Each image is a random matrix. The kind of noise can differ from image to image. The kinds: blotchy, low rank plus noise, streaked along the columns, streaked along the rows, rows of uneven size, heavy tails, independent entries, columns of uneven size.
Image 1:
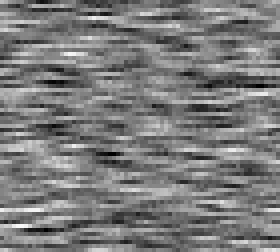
streaked along the rows
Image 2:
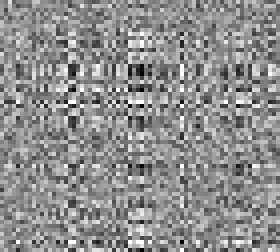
low rank plus noise
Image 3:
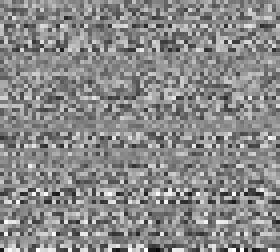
rows of uneven size
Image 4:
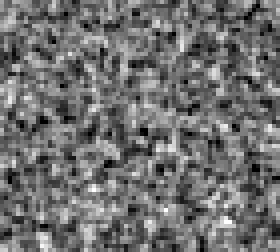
blotchy
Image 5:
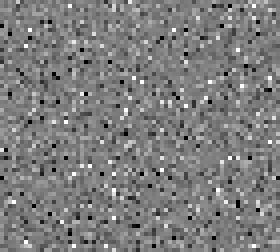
heavy tails
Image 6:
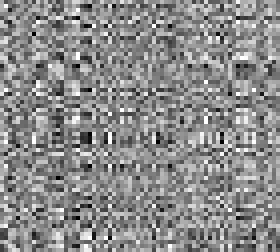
low rank plus noise
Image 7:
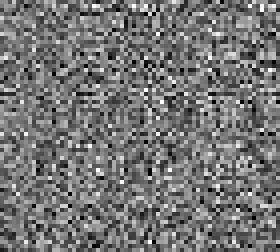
low rank plus noise
